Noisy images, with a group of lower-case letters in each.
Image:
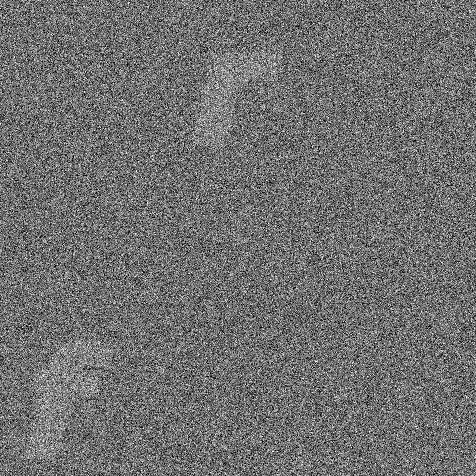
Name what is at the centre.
nothing
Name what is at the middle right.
nothing
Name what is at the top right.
nothing
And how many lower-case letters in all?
2
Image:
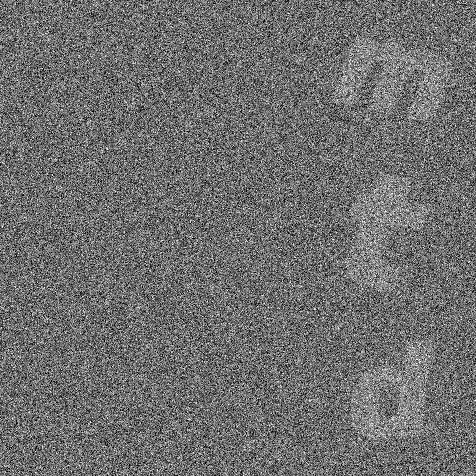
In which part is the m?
top right
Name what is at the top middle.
nothing
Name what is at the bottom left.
nothing
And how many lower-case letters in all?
3
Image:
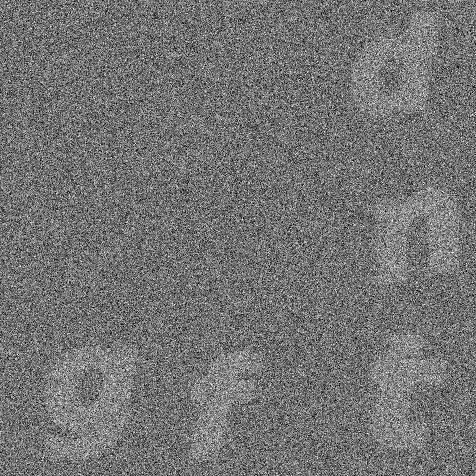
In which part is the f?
bottom middle
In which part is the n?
middle right
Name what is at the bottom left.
g
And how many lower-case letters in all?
5
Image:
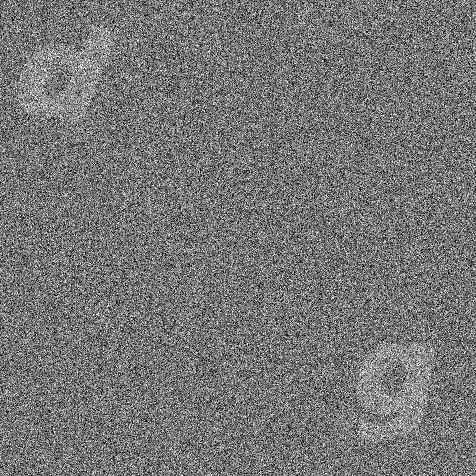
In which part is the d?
top left
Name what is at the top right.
nothing
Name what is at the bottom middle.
nothing
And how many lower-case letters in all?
2
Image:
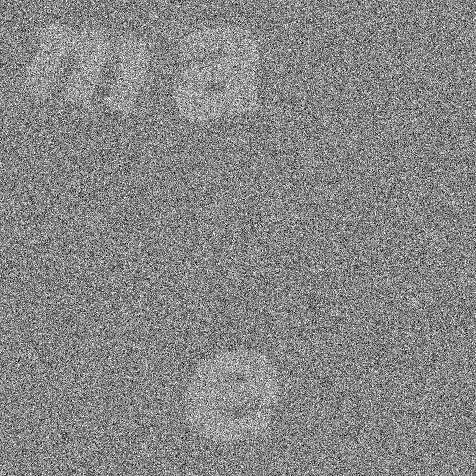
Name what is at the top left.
m
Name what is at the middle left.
nothing
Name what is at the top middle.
a
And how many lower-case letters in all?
3
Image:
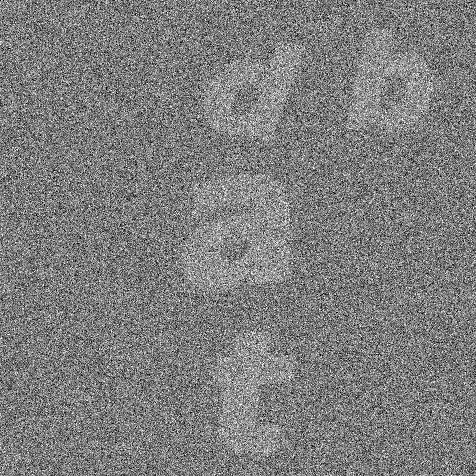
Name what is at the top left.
nothing
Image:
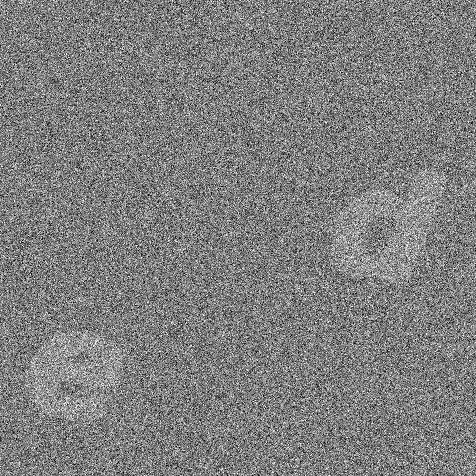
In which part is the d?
middle right
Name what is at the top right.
nothing
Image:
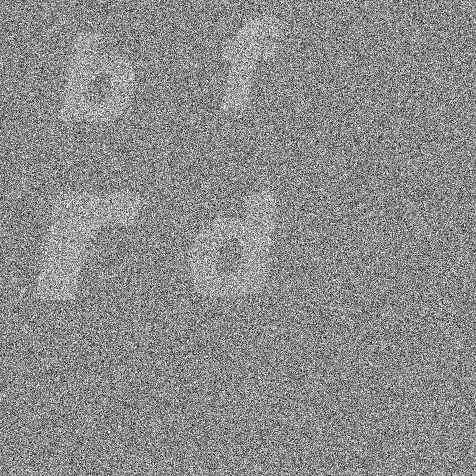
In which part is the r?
middle left
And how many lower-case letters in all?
4
